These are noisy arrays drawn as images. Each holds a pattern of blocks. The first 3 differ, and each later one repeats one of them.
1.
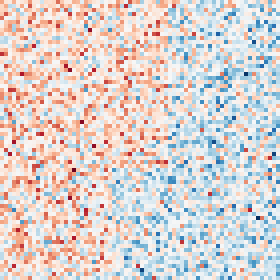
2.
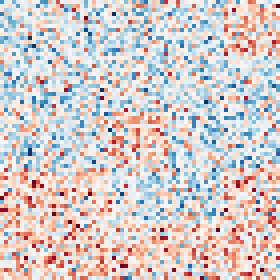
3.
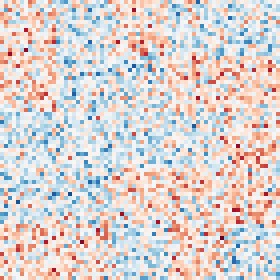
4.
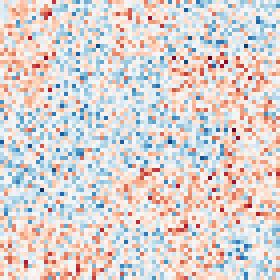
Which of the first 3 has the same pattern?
3
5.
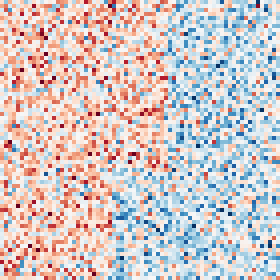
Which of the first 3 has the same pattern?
1
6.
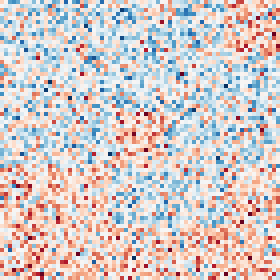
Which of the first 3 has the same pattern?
2
